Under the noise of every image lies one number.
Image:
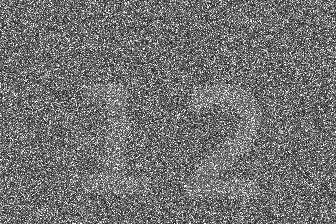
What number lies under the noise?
12
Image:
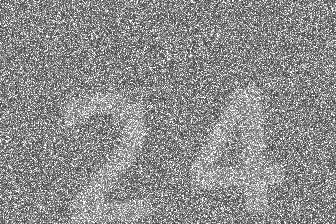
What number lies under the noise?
24
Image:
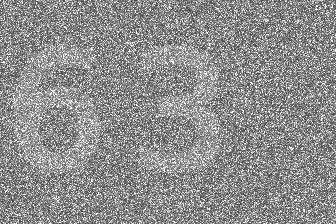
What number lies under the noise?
63
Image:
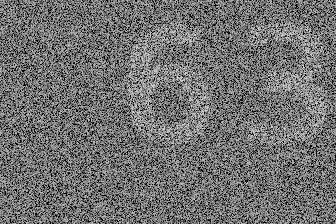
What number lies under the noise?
63
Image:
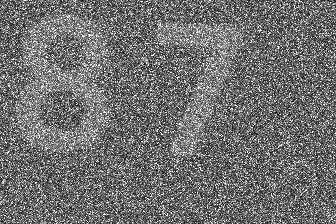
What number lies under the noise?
87
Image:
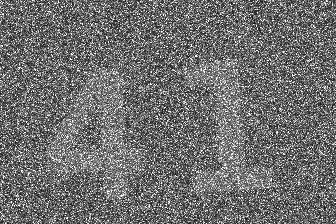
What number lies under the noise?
41
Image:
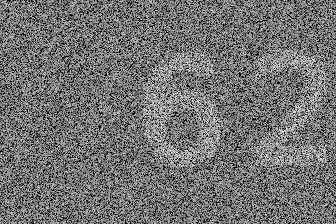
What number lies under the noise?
62
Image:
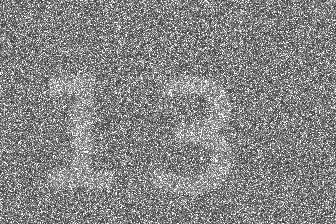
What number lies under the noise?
13
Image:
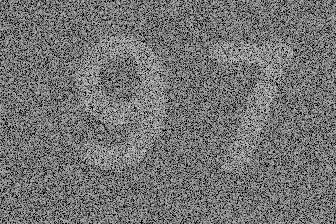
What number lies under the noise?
97
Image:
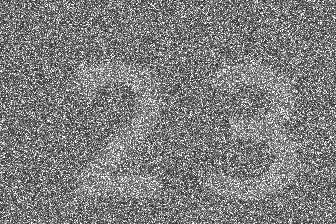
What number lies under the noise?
23
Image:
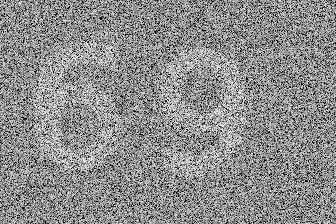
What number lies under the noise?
69
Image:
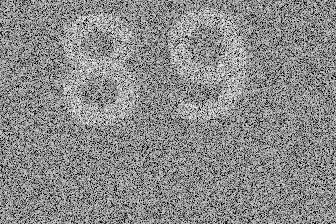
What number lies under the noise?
89
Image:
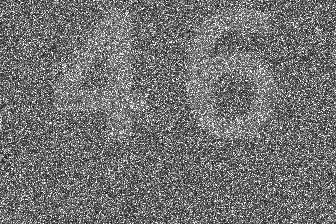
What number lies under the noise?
46
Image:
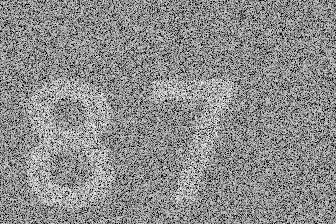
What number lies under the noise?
87
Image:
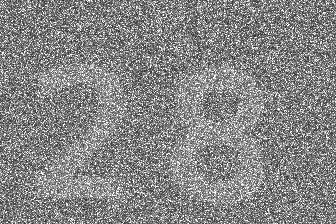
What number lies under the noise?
28
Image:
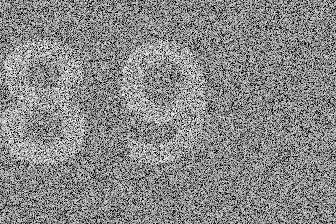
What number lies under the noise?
89
